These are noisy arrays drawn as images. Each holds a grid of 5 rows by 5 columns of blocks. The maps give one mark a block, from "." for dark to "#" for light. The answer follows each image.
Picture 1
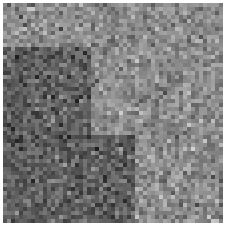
#####
..###
..###
...##
...##
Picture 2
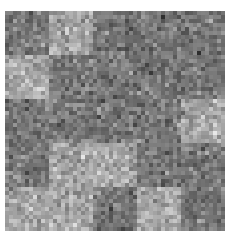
.#...
#....
....#
.##..
##.#.
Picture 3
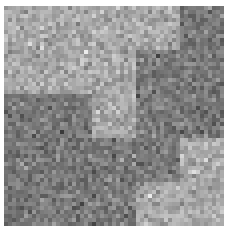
####.
###..
..#..
....#
...##
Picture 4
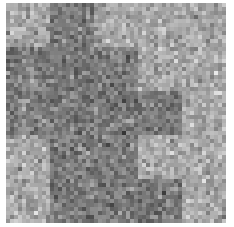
#.###
...##
....#
#..##
#...#
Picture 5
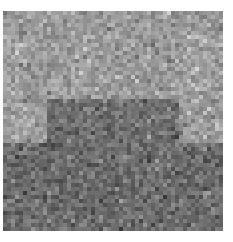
#####
#####
#...#
.....
.....
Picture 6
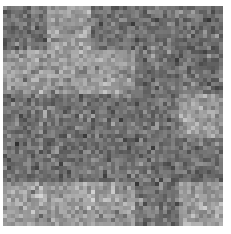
.#...
###..
....#
.....
###.#
